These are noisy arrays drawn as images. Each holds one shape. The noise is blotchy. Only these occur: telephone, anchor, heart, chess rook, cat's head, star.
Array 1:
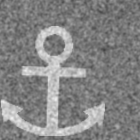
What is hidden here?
light anchor
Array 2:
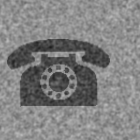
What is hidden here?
dark telephone
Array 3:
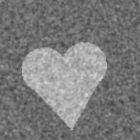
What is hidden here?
light heart
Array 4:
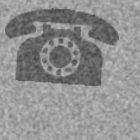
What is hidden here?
dark telephone
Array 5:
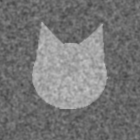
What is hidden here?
light cat's head
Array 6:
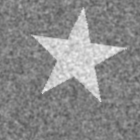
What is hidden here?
light star
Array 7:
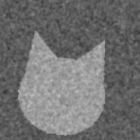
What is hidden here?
light cat's head
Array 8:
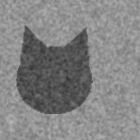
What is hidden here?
dark cat's head
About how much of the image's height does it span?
two thirds
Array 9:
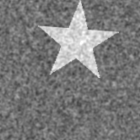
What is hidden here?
light star
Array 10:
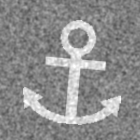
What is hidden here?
light anchor
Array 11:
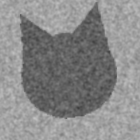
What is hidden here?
dark cat's head
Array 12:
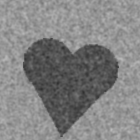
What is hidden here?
dark heart
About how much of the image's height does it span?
two thirds
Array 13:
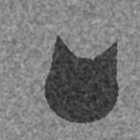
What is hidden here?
dark cat's head
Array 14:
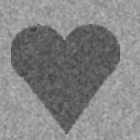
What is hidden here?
dark heart
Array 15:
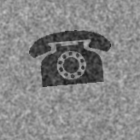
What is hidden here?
dark telephone
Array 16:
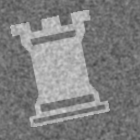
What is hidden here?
light chess rook
